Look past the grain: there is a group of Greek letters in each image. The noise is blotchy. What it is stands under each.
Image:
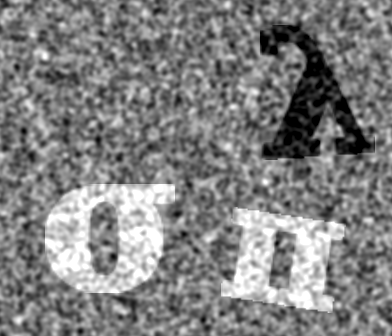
top right: dark lambda; bottom left: light sigma; bottom right: light pi
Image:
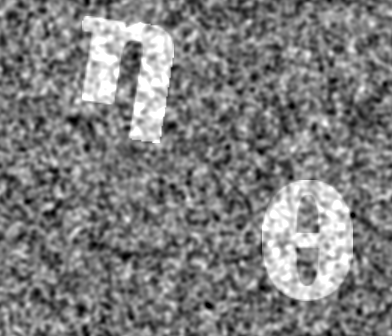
top left: light eta; bottom right: light theta
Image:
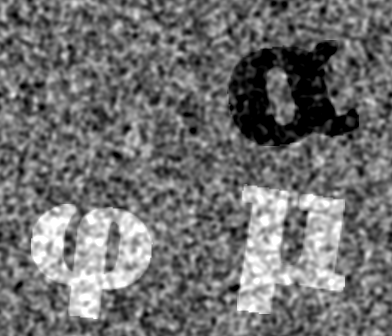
top right: dark alpha; bottom left: light phi; bottom right: light mu
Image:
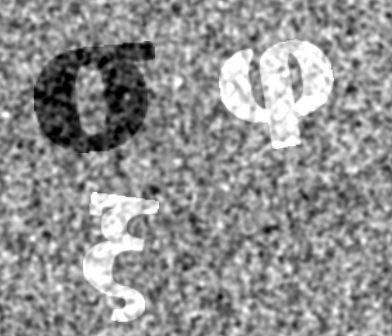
top left: dark sigma; top right: light phi; bottom left: light xi
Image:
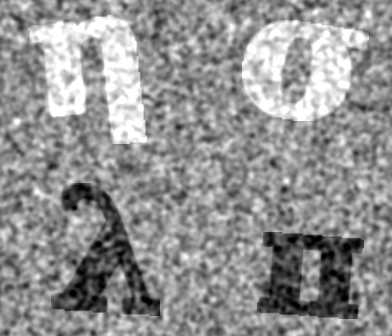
top left: light eta; top right: light sigma; bottom left: dark lambda; bottom right: dark pi
